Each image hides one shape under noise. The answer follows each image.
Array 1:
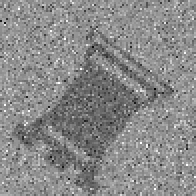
chess rook
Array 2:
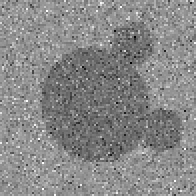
bear's head
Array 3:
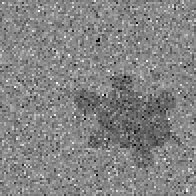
turtle
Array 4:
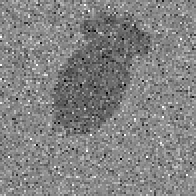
footprint
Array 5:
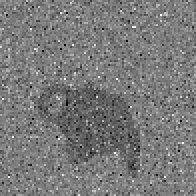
teapot
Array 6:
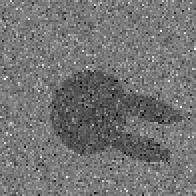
rabbit's head
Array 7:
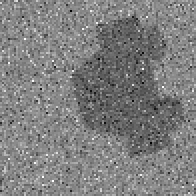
car
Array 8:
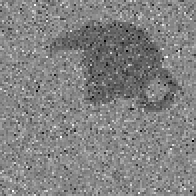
teapot
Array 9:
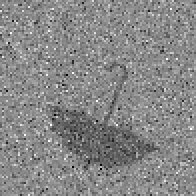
umbrella
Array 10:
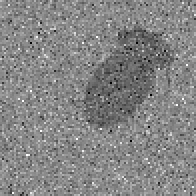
footprint
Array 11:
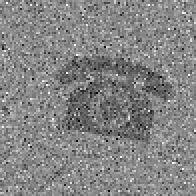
telephone
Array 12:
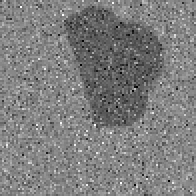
cloud
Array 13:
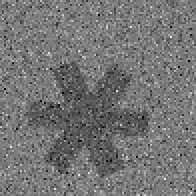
asterisk
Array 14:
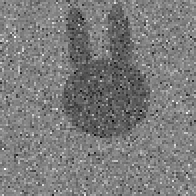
rabbit's head
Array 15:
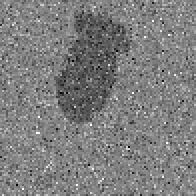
footprint
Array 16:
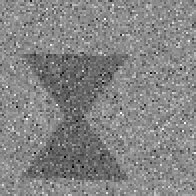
bow tie
